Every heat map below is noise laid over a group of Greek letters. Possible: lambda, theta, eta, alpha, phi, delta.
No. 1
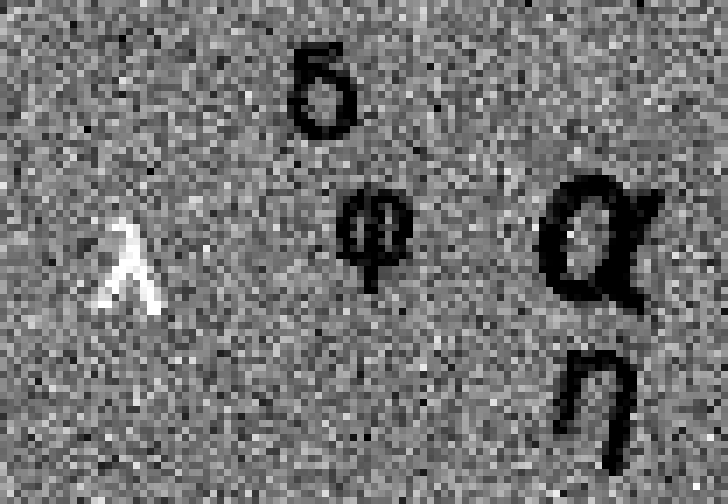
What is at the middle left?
lambda
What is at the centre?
phi
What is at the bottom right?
eta
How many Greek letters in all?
5
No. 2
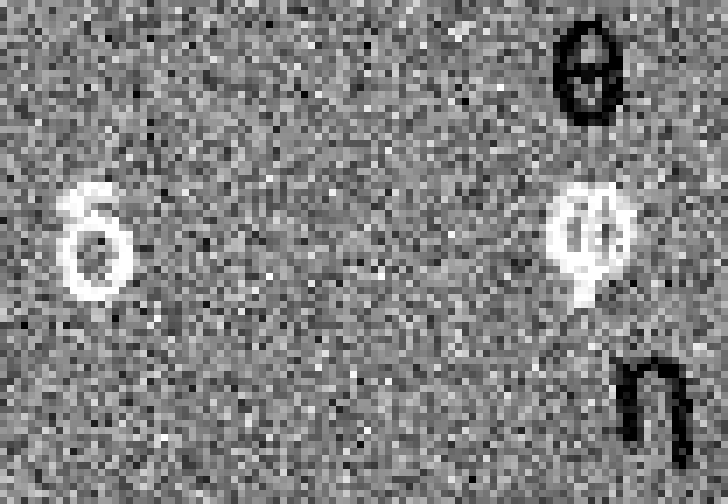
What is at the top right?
theta
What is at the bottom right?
eta
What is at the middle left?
delta
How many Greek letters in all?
4
